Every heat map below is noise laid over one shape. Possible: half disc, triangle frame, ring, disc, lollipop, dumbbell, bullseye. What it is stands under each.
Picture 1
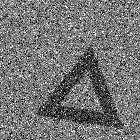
triangle frame
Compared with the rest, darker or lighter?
darker
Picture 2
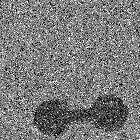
dumbbell
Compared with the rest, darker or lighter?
darker
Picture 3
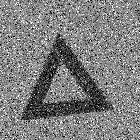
triangle frame
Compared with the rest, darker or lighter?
darker
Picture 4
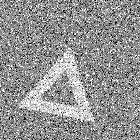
triangle frame
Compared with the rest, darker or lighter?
lighter
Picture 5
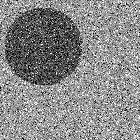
disc
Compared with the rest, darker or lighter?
darker
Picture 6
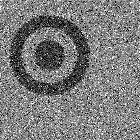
bullseye
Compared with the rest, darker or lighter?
darker
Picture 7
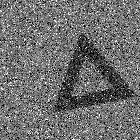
triangle frame
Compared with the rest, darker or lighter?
darker
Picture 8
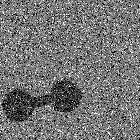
dumbbell
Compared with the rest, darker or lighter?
darker
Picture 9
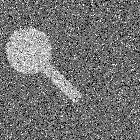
lollipop
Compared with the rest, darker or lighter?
lighter
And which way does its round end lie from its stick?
up and left
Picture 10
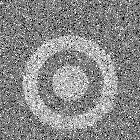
bullseye
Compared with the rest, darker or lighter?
lighter
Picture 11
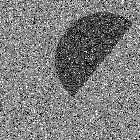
half disc
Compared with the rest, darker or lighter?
darker
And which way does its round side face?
up and left
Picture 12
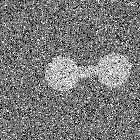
dumbbell
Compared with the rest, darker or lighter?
lighter
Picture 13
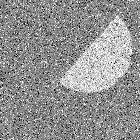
half disc
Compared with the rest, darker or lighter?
lighter
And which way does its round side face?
down and right
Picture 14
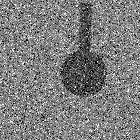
lollipop
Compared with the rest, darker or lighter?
darker
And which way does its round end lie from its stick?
down
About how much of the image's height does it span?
two thirds
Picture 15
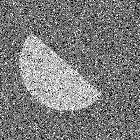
half disc
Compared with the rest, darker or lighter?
lighter
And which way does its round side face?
down and left
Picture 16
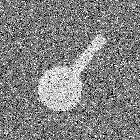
lollipop
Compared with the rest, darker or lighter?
lighter
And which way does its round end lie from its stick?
down and left
